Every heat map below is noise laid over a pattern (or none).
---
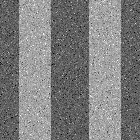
vertical stripes
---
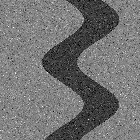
a wavy band
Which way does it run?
top to bottom
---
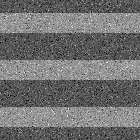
horizontal stripes
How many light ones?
3
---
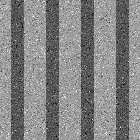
vertical stripes
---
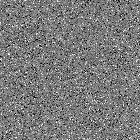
only noise
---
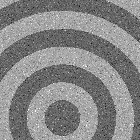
rings round one point
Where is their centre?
bottom middle
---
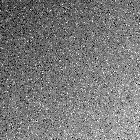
a smooth slope
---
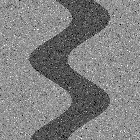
a wavy band
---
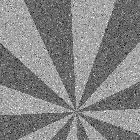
spokes from one point
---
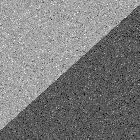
a sharp edge
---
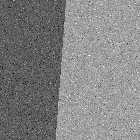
a sharp edge
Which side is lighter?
right
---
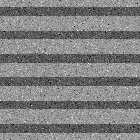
horizontal stripes
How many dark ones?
6
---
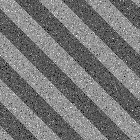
diagonal stripes
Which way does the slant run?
top left to bottom right
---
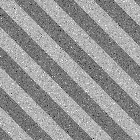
diagonal stripes
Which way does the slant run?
top left to bottom right
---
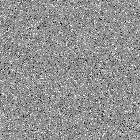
only noise
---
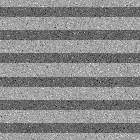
horizontal stripes
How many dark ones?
6
